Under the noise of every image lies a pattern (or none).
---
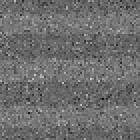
horizontal stripes
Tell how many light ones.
3
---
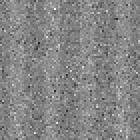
vertical stripes
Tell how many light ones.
4
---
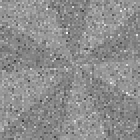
spokes from one point
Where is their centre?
centre
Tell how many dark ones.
5
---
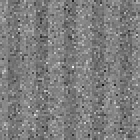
vertical stripes
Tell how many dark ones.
5
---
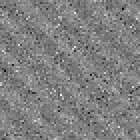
diagonal stripes
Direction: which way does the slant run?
top left to bottom right
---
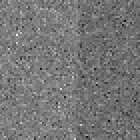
a sharp edge
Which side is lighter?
left
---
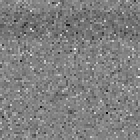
one horizontal stripe
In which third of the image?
top
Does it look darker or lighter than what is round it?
darker
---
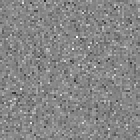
only noise
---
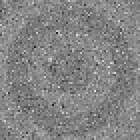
rings round one point
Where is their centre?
centre
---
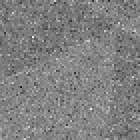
spokes from one point
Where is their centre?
top right
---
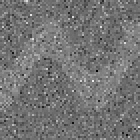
a wavy band
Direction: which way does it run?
left to right
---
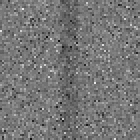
one vertical stripe
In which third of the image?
middle
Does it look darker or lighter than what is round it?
darker
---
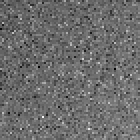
a smooth slope
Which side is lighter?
bottom right
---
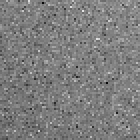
a smooth slope
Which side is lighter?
top right
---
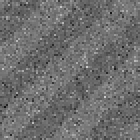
diagonal stripes
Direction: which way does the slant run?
bottom left to top right
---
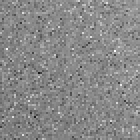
a smooth slope
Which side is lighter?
top right
